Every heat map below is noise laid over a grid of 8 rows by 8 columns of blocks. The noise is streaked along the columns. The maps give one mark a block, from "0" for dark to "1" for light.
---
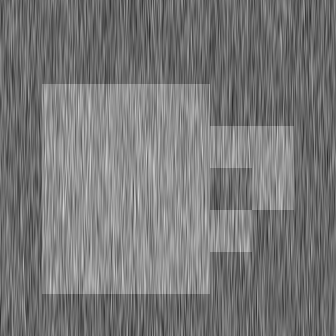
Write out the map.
0 0 0 0 0 0 0 0
0 0 0 0 0 0 0 0
0 1 1 1 1 0 0 0
0 1 1 1 1 1 1 0
0 1 1 1 1 0 1 0
0 1 1 1 1 1 0 0
0 1 1 1 1 0 0 0
0 0 0 0 0 0 0 0
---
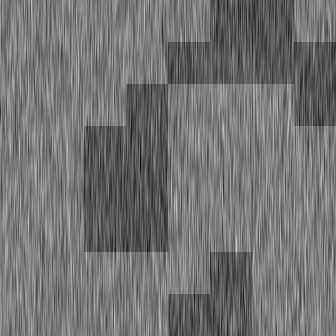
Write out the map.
1 1 1 1 1 0 0 1
1 1 1 1 0 0 0 0
1 1 1 0 1 1 1 0
1 1 0 0 1 1 1 1
1 1 0 0 1 1 1 1
1 1 0 0 1 1 1 1
1 1 1 1 1 0 1 1
1 1 1 1 0 0 1 1
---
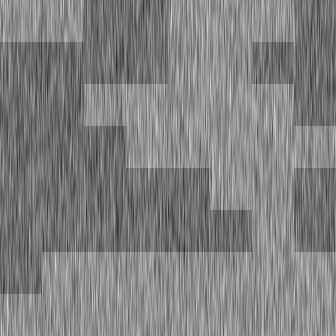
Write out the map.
1 1 0 0 1 1 1 0
0 0 0 0 1 1 0 0
0 0 1 1 1 1 1 0
0 0 0 1 1 1 1 1
0 0 0 0 0 1 1 0
0 0 0 0 0 0 1 0
0 1 1 1 1 1 1 1
1 1 1 1 1 1 1 1
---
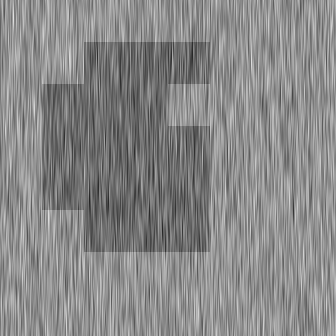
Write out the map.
1 1 1 1 1 1 1 1
1 1 0 0 0 1 1 1
1 0 0 0 1 1 1 1
1 0 0 0 0 1 1 1
1 0 0 0 0 1 1 1
1 1 0 0 0 1 1 1
1 1 1 1 1 1 1 1
1 1 1 1 1 1 1 1
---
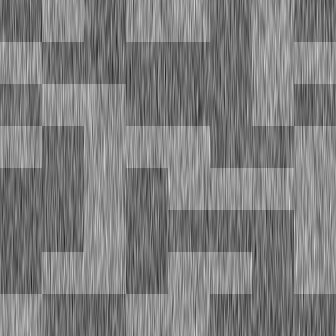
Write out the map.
0 1 0 1 1 0 1 0
1 0 0 0 0 0 1 1
0 1 1 0 0 0 1 0
1 0 1 1 1 0 0 1
0 0 1 0 1 1 1 1
0 0 1 0 0 0 0 1
0 1 1 0 1 1 0 1
1 0 0 1 1 0 0 0
